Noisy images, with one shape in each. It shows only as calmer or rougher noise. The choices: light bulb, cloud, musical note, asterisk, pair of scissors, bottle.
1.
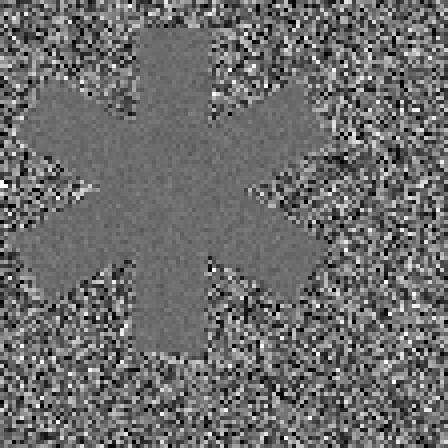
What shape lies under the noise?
asterisk
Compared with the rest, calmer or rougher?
calmer
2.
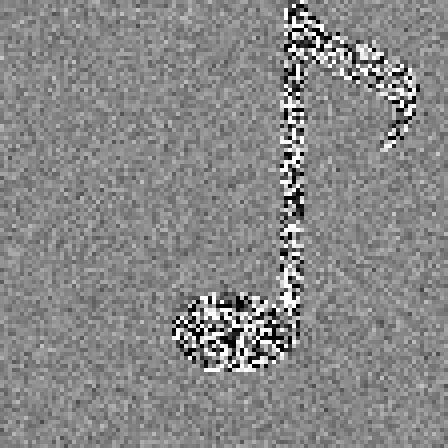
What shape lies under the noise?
musical note
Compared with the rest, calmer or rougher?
rougher
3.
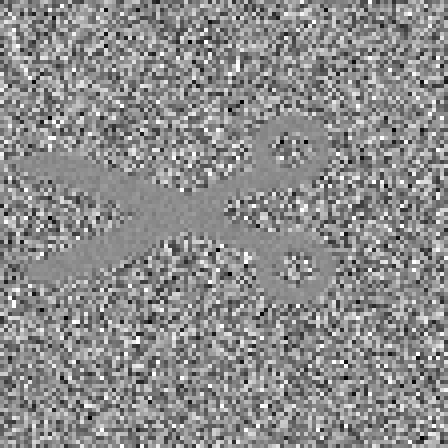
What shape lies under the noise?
pair of scissors
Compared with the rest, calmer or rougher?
calmer
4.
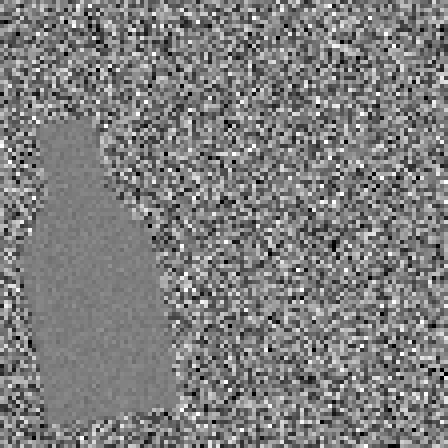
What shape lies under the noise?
bottle
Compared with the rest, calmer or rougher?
calmer
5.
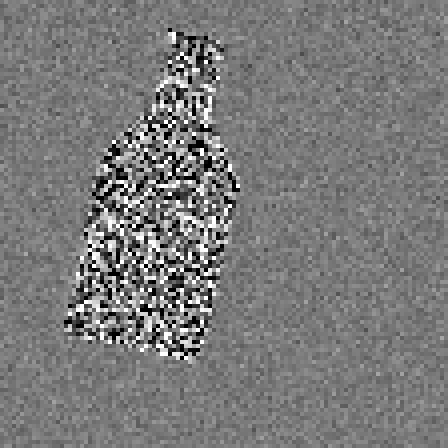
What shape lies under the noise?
bottle
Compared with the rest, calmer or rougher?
rougher
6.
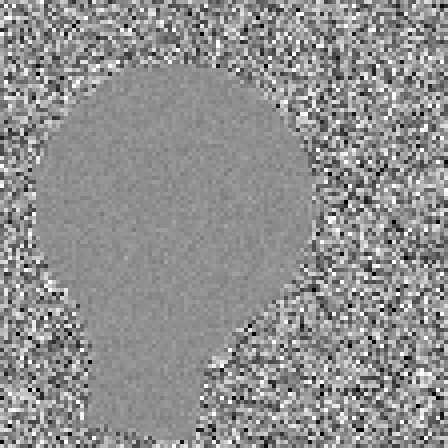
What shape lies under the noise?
light bulb
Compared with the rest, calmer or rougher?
calmer
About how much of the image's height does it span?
nearly all
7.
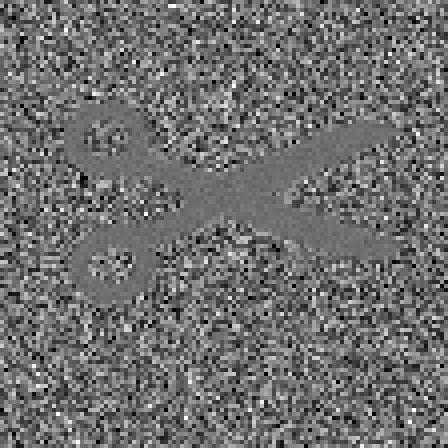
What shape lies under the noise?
pair of scissors
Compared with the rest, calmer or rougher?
calmer
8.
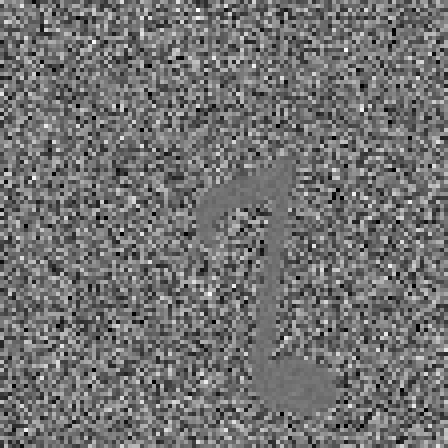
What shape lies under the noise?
musical note
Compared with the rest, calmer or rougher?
calmer
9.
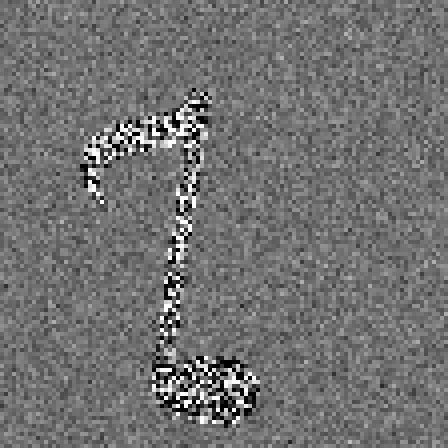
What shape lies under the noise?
musical note
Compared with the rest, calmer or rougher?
rougher
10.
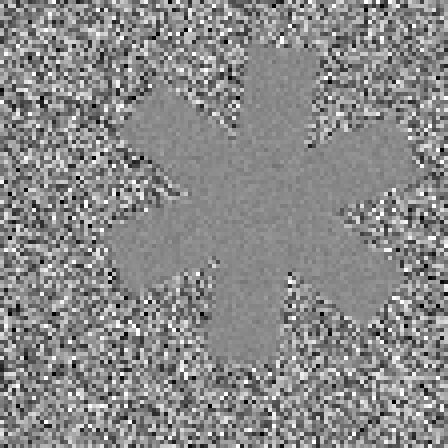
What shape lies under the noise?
asterisk
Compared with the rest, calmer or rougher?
calmer
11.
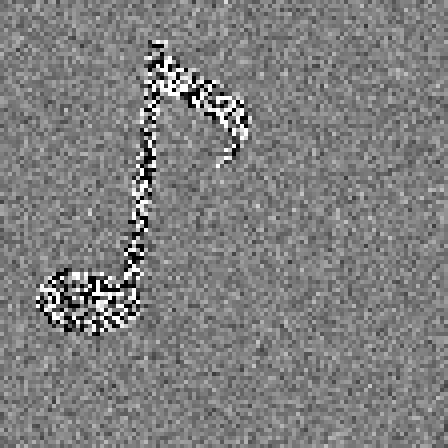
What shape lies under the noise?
musical note
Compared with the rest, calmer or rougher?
rougher
